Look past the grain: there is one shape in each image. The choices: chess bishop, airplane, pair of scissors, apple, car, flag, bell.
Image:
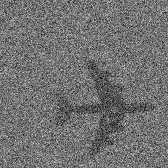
airplane
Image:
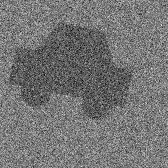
car
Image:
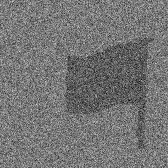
flag
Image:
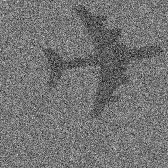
airplane
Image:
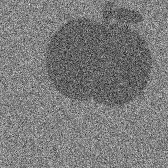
apple
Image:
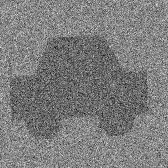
car
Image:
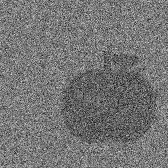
apple
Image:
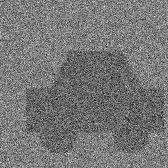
car
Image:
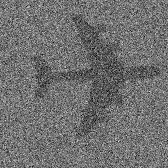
airplane
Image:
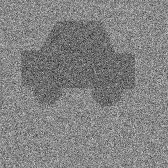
car
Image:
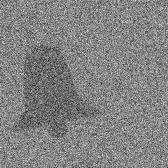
bell
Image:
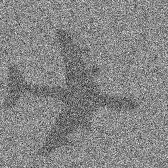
airplane
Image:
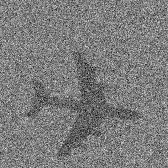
airplane
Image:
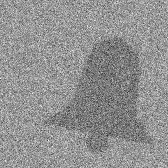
bell
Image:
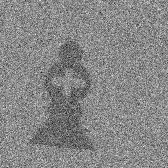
chess bishop
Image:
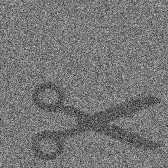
pair of scissors
